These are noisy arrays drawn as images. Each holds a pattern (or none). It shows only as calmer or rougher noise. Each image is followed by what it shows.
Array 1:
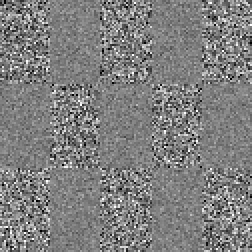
a checkerboard
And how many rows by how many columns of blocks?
3 by 5
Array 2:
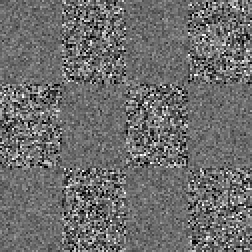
a checkerboard
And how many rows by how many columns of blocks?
3 by 4
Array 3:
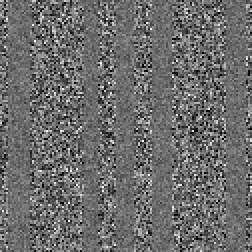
bands of columns
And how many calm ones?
5
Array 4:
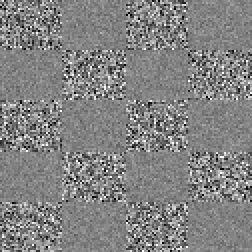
a checkerboard
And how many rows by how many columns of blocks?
5 by 4
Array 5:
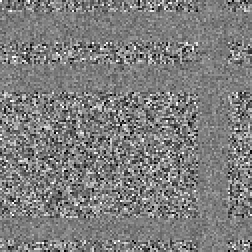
bands of rows crossing bands of columns
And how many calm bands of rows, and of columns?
3 and 1
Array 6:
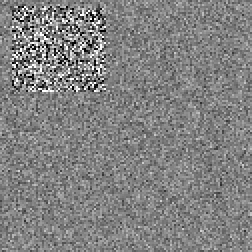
one block
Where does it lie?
top left
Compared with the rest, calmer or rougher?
rougher
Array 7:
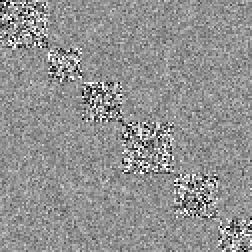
blocks along the diagonal
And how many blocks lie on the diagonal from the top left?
6
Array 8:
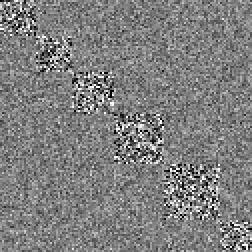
blocks along the diagonal
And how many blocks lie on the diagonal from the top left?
6
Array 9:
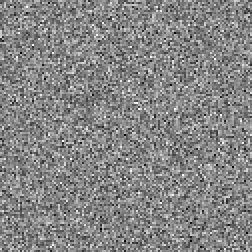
only noise
